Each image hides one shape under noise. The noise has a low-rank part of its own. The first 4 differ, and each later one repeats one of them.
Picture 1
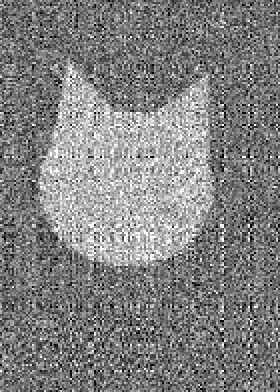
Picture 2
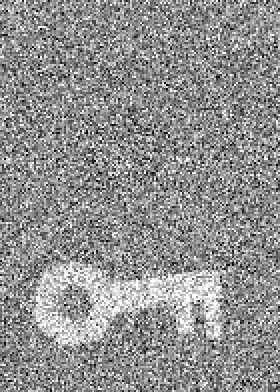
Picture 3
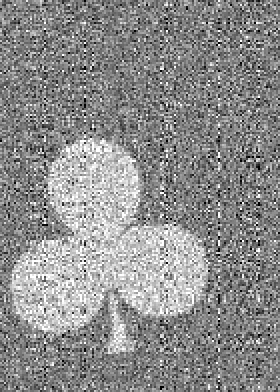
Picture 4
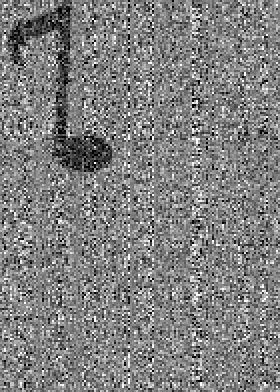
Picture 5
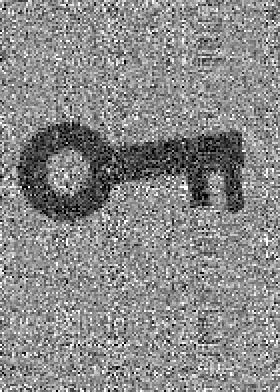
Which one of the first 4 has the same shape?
2
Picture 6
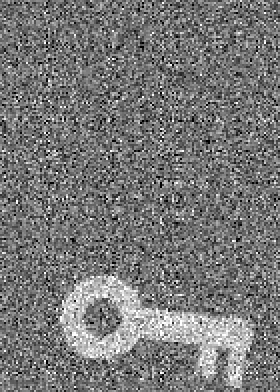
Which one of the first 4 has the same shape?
2
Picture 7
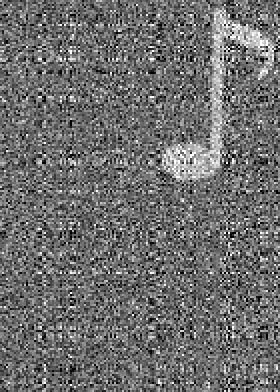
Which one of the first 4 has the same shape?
4
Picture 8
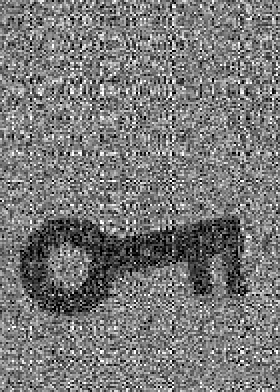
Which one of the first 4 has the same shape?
2
